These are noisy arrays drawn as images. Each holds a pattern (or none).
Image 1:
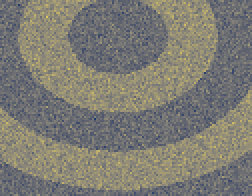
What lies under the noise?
rings round one point
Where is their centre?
top middle
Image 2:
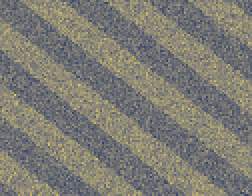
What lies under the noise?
diagonal stripes
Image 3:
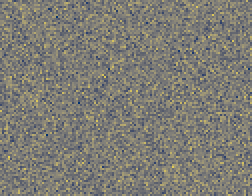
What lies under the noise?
only noise
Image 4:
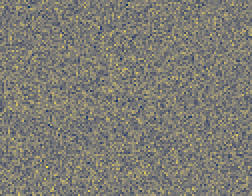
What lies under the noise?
only noise
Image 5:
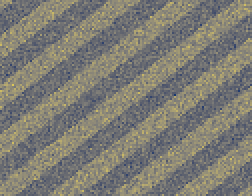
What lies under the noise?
diagonal stripes
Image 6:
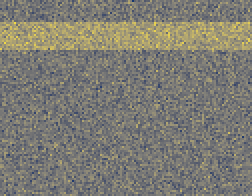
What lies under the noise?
one horizontal stripe
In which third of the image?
top
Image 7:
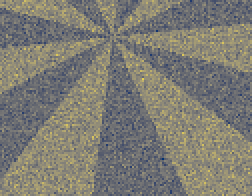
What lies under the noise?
spokes from one point
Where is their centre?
top middle
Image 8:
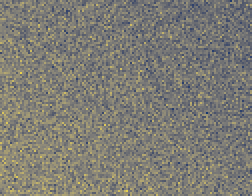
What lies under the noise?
a smooth slope
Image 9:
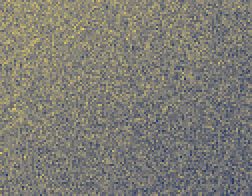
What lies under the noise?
a smooth slope
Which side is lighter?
top left
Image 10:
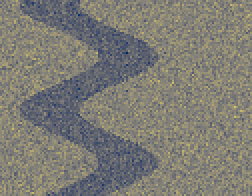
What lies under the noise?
a wavy band
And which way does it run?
top to bottom
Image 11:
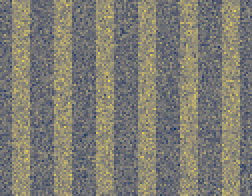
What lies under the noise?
vertical stripes
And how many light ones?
6
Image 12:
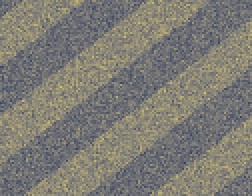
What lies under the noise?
diagonal stripes
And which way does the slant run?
bottom left to top right
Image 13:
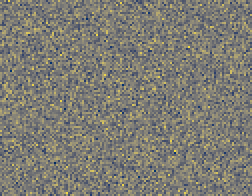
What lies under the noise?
only noise
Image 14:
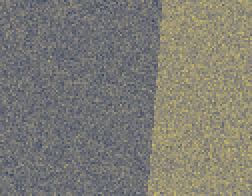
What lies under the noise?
a sharp edge
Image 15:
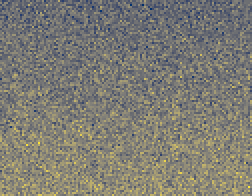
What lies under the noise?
a smooth slope
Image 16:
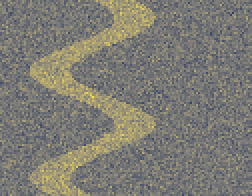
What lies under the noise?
a wavy band
